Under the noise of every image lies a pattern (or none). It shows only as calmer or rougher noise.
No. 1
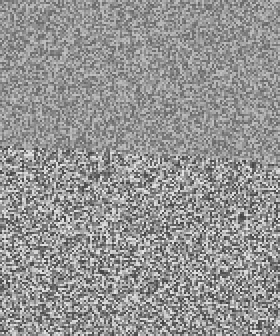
a sharp edge
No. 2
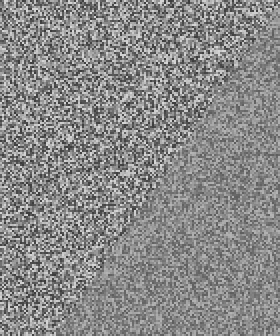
a sharp edge
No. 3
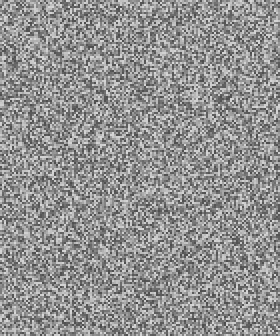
only noise
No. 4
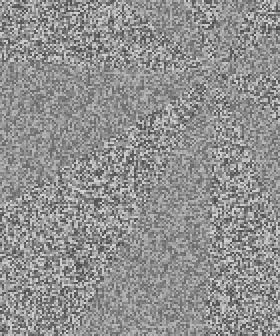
spokes from one point
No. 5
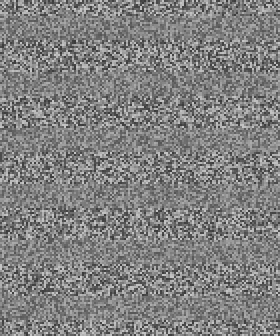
horizontal stripes
